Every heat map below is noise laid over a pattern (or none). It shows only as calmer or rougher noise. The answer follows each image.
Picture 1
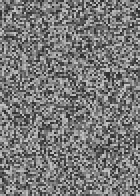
only noise
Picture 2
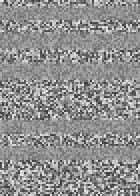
bands of rows
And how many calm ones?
5
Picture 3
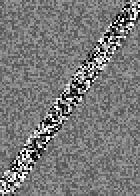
a diagonal band
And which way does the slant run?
bottom left to top right
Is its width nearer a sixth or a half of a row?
a sixth
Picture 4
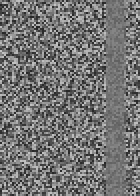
one band of columns
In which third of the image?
right
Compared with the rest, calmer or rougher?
calmer
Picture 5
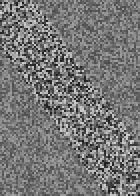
a diagonal band
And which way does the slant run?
top left to bottom right
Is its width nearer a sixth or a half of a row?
a half
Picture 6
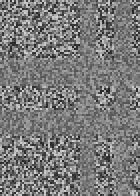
bands of rows crossing bands of columns
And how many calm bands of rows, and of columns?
2 and 2
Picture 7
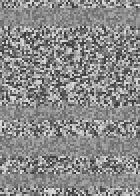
bands of rows
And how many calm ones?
4
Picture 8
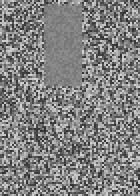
one block
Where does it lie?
top middle
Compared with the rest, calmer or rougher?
calmer
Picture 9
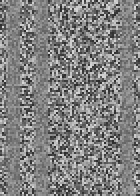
bands of columns
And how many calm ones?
3
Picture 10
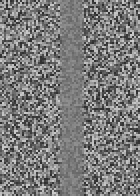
one band of columns
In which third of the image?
middle
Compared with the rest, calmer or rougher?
calmer
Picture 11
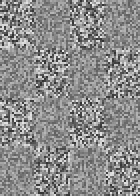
a checkerboard
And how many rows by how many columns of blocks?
4 by 4
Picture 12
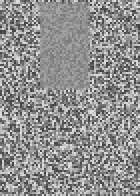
one block
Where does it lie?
top middle
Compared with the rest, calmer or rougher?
calmer
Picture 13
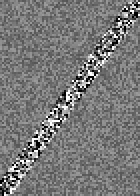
a diagonal band
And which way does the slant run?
bottom left to top right
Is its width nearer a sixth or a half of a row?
a sixth
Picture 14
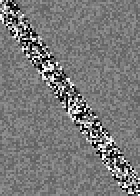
a diagonal band
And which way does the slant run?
top left to bottom right
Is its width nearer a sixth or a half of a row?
a sixth
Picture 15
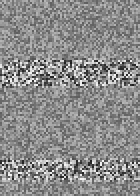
bands of rows
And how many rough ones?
2
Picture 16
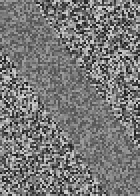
a diagonal band
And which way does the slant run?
top left to bottom right
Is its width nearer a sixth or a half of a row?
a half
